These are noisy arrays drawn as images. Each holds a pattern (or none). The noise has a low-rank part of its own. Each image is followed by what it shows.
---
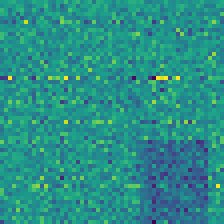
one block
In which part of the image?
bottom right
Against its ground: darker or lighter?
darker
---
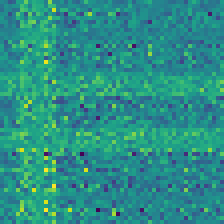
bands of rows crossing bands of columns
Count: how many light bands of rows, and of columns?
2 and 1
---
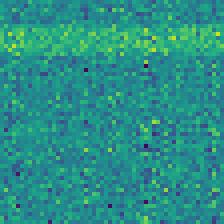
one band of rows
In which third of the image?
top
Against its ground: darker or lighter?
lighter
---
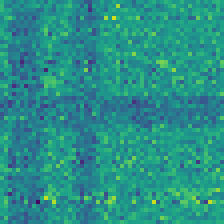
bands of rows crossing bands of columns
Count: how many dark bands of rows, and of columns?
1 and 2
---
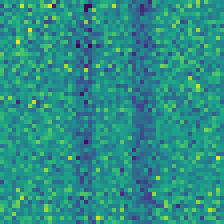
bands of columns
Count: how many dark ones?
2
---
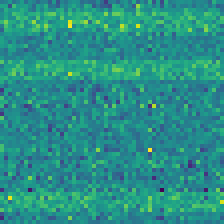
bands of rows
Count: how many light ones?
3
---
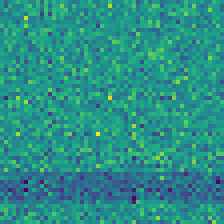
one band of rows
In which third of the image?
bottom
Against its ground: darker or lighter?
darker
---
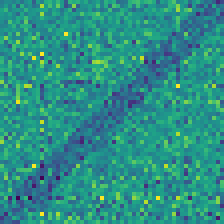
a diagonal band
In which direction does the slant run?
bottom left to top right
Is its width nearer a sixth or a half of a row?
a sixth
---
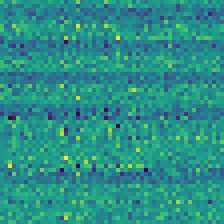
bands of rows
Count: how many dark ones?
5
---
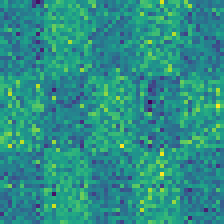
a checkerboard
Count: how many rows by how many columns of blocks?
3 by 5
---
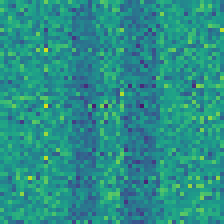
bands of columns
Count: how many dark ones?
2
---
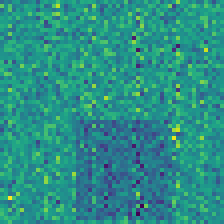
one block
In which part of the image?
bottom middle
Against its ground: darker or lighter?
darker
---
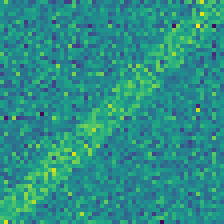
a diagonal band
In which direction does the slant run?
bottom left to top right
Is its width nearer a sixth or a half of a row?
a sixth
